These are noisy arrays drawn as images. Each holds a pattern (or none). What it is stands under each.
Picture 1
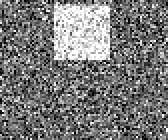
one block
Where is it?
top middle
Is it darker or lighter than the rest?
lighter
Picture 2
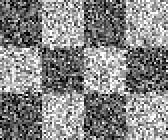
a checkerboard
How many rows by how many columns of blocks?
3 by 4
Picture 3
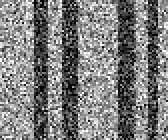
bands of columns
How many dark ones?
4
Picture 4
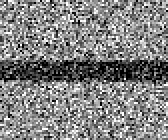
one band of rows
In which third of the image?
middle
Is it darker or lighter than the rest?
darker
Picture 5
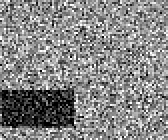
one block
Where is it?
bottom left
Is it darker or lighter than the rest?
darker
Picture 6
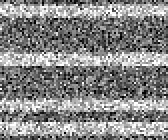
bands of rows
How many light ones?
4
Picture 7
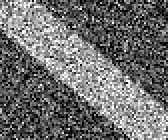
a diagonal band
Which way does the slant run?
top left to bottom right
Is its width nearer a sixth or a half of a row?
a half
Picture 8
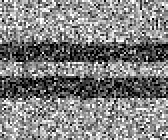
bands of rows
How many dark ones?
2
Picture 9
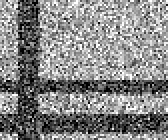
bands of rows crossing bands of columns
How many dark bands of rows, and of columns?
2 and 1
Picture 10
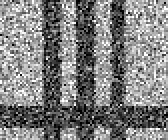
bands of rows crossing bands of columns
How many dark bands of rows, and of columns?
1 and 3
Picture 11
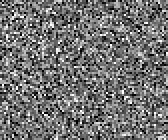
only noise
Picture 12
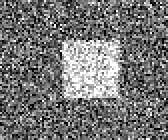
one block
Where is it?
centre
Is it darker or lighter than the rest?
lighter
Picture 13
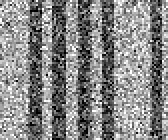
bands of columns
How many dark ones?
5
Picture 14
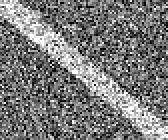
a diagonal band
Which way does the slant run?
top left to bottom right
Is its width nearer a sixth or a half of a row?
a sixth
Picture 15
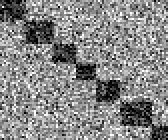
blocks along the diagonal
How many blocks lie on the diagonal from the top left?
7
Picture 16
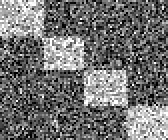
blocks along the diagonal
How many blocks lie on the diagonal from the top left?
4
